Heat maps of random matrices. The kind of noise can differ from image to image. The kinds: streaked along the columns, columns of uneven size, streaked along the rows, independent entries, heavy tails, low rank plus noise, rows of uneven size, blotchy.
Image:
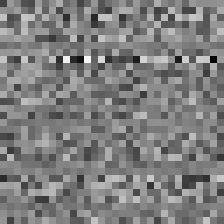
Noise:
rows of uneven size
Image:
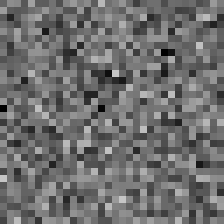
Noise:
independent entries
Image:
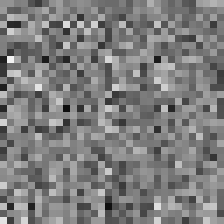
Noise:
low rank plus noise
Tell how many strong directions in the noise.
three or four
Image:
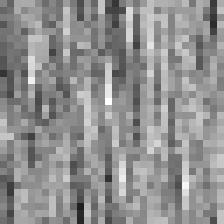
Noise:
streaked along the columns
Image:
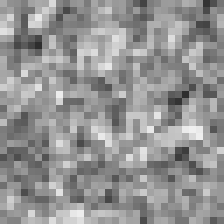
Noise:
blotchy
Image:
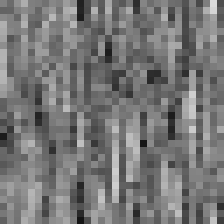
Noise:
streaked along the columns
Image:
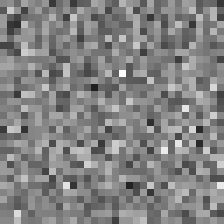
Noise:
low rank plus noise
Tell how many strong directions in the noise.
five to eight
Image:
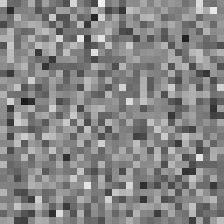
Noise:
independent entries
